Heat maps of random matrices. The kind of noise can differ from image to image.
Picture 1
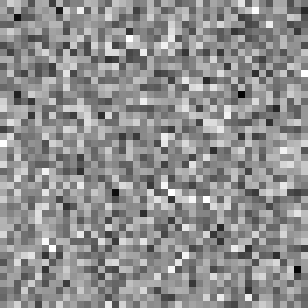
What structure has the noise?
independent entries
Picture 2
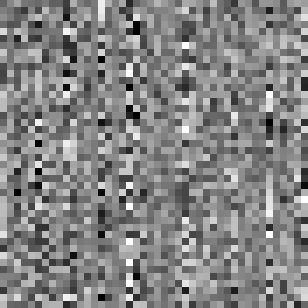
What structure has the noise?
columns of uneven size
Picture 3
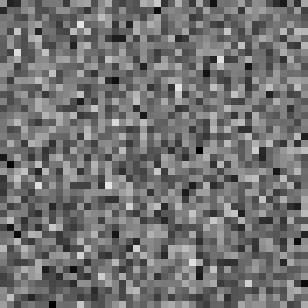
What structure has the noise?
independent entries
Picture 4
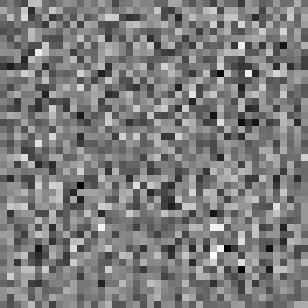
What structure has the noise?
low rank plus noise
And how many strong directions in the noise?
five to eight
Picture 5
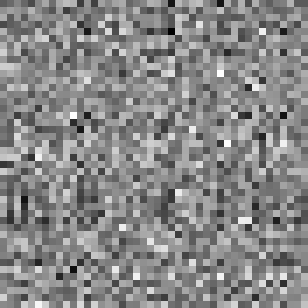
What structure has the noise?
low rank plus noise
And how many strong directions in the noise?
three or four
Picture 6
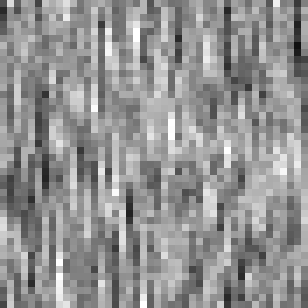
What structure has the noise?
streaked along the columns
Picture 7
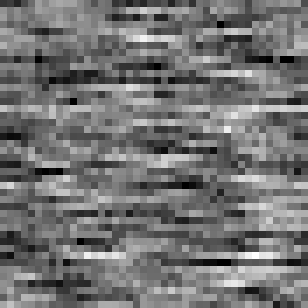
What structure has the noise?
streaked along the rows
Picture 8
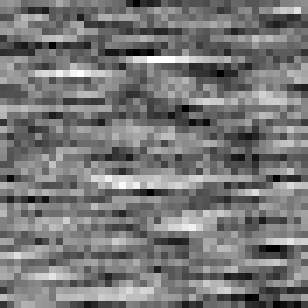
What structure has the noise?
streaked along the rows
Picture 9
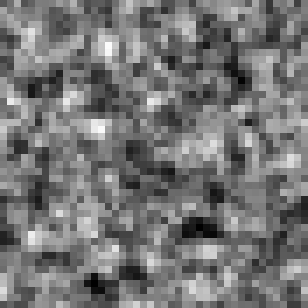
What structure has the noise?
blotchy
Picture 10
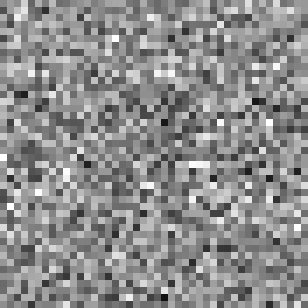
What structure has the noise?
independent entries
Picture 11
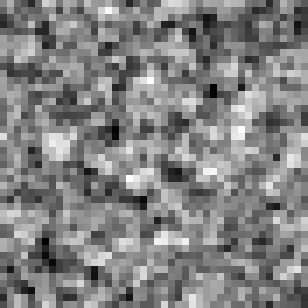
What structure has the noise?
blotchy
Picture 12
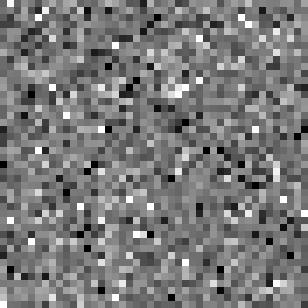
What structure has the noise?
heavy tails
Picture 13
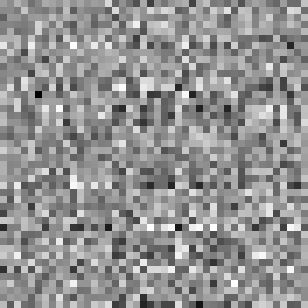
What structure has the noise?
low rank plus noise
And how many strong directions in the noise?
two
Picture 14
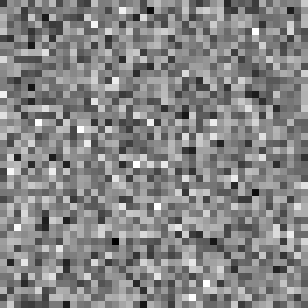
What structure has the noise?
independent entries
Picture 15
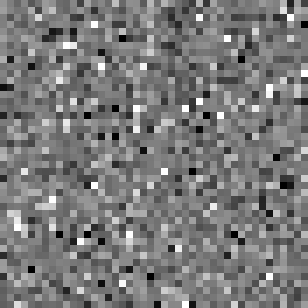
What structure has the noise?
heavy tails
